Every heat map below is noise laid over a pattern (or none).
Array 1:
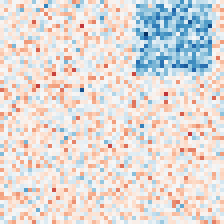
one block
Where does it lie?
top right
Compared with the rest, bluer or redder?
bluer
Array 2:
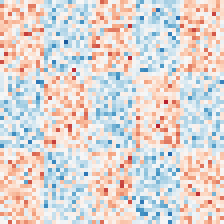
a checkerboard
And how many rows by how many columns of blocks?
3 by 5
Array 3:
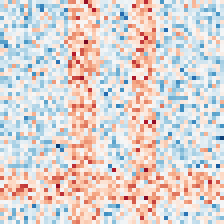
bands of rows crossing bands of columns
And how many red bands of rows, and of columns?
1 and 2
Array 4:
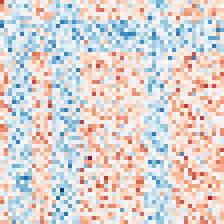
bands of rows crossing bands of columns
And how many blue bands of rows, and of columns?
1 and 3
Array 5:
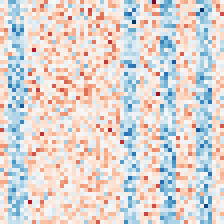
bands of columns
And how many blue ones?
4
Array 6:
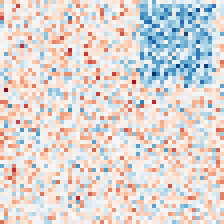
one block
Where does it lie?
top right
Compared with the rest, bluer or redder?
bluer
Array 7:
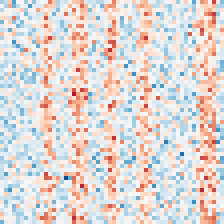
bands of columns
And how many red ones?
5
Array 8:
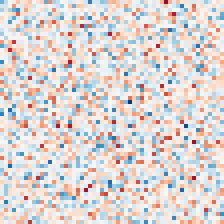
only noise
